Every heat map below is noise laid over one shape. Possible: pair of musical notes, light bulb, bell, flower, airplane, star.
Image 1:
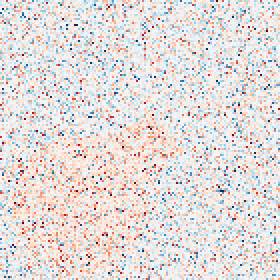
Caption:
red light bulb
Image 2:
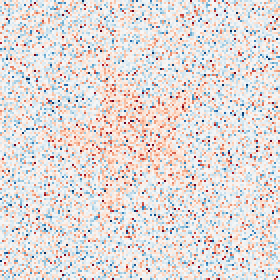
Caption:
red star
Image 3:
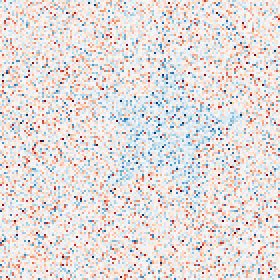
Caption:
blue star
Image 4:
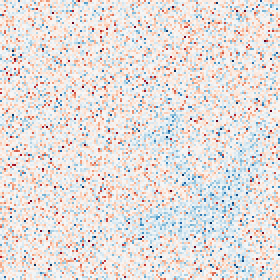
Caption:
blue airplane
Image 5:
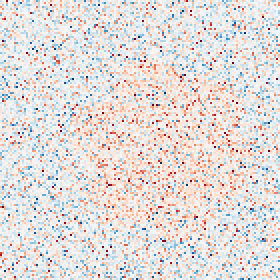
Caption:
red flower
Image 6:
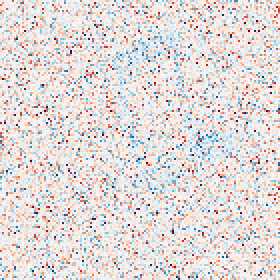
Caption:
blue pair of musical notes
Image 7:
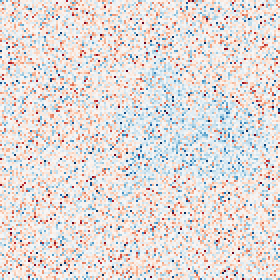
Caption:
blue bell
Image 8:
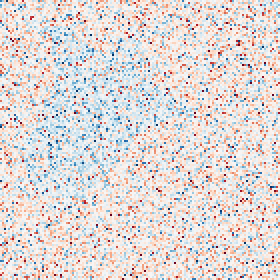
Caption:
blue bell
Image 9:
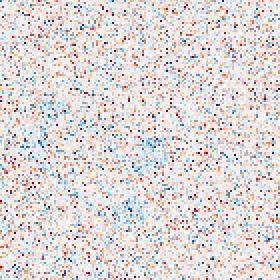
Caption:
blue pair of musical notes
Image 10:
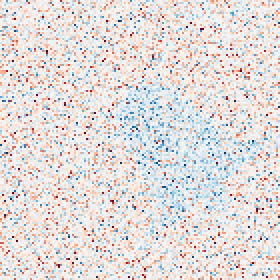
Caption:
blue bell
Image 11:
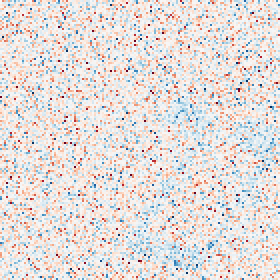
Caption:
blue pair of musical notes
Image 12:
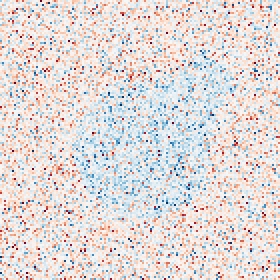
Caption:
blue light bulb
